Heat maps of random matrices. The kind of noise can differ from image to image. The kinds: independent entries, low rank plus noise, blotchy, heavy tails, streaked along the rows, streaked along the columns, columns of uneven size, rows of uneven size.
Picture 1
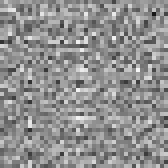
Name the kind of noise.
low rank plus noise
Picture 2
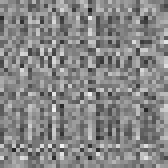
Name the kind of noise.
low rank plus noise
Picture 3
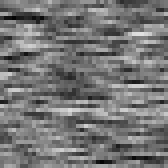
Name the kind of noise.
streaked along the rows
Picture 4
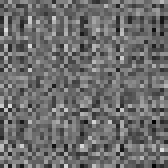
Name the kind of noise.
low rank plus noise
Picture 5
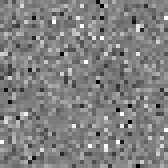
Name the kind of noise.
heavy tails
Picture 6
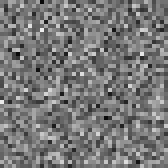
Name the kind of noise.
independent entries
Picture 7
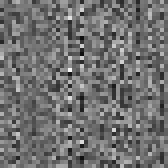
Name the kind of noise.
columns of uneven size
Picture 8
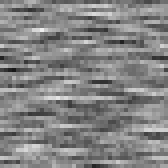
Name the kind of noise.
streaked along the rows
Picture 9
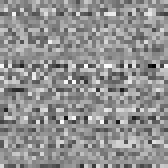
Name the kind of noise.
rows of uneven size
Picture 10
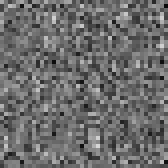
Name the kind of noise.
low rank plus noise
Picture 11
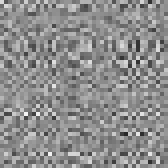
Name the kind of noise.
low rank plus noise
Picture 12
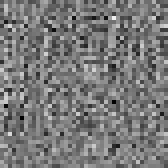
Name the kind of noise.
low rank plus noise
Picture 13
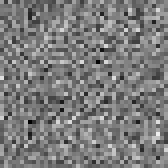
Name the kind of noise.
low rank plus noise
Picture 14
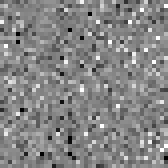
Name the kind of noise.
heavy tails
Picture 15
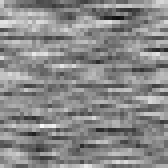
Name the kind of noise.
streaked along the rows
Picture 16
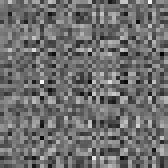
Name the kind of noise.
low rank plus noise
